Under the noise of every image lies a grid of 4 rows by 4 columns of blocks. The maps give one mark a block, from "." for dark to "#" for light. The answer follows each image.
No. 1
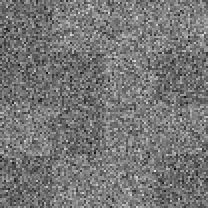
. # # #
. . # .
# . # #
. # # .
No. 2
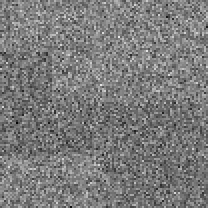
# # # #
. # # #
. . . .
# # . .
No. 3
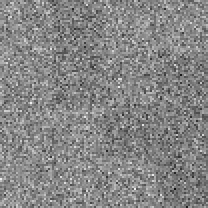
# . # #
# . # .
# # . .
# # # .
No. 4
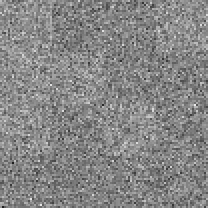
# . . #
# # . .
# . # .
. . . .
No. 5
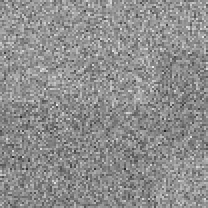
# # # #
# # # .
. . . .
. . . #
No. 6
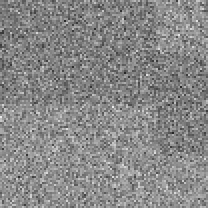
. . . #
. . . .
# # # .
# # # #
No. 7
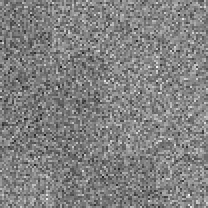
. # # #
. . # #
. . # #
# . . #
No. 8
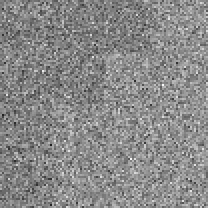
. . . #
. . # #
. # # #
. # # #
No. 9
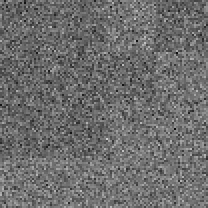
. . # .
. . . #
. . # #
# # # #
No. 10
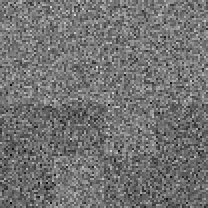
# # # #
# # # #
. . # .
. # . .
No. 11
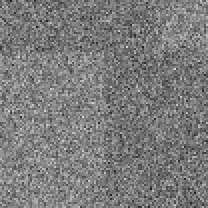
. . . #
# # . .
# # . .
# # . .
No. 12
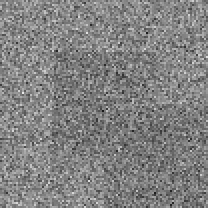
# # # #
# . . #
# . . .
# # . .
